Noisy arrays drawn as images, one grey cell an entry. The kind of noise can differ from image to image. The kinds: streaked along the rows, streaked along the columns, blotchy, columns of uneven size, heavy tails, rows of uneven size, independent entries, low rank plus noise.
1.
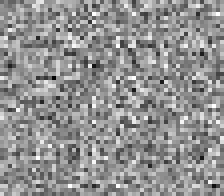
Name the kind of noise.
low rank plus noise
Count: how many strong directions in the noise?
two
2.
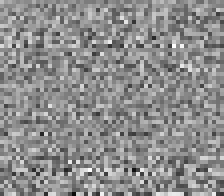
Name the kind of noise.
rows of uneven size
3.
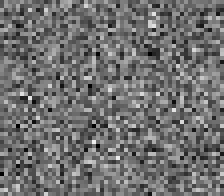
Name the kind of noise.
low rank plus noise
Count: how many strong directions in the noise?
three or four
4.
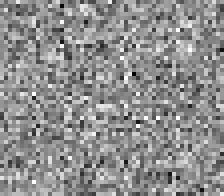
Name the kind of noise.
low rank plus noise
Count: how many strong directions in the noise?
two
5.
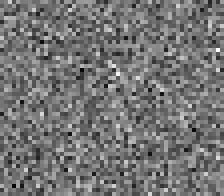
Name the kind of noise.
independent entries
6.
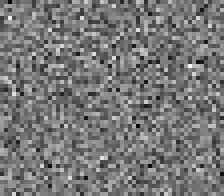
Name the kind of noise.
low rank plus noise
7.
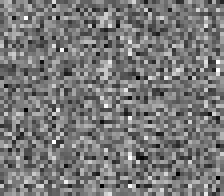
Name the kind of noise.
low rank plus noise
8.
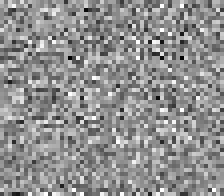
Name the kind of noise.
low rank plus noise
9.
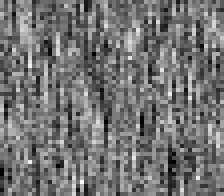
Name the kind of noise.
streaked along the columns
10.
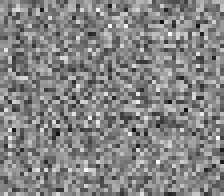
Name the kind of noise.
low rank plus noise
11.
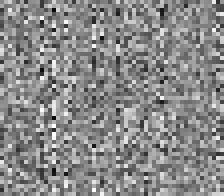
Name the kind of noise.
columns of uneven size
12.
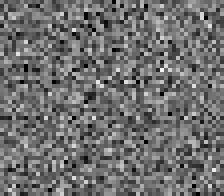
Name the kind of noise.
low rank plus noise
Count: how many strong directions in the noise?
three or four
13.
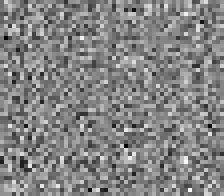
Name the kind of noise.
low rank plus noise
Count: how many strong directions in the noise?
five to eight
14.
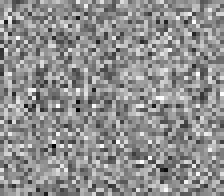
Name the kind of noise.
low rank plus noise
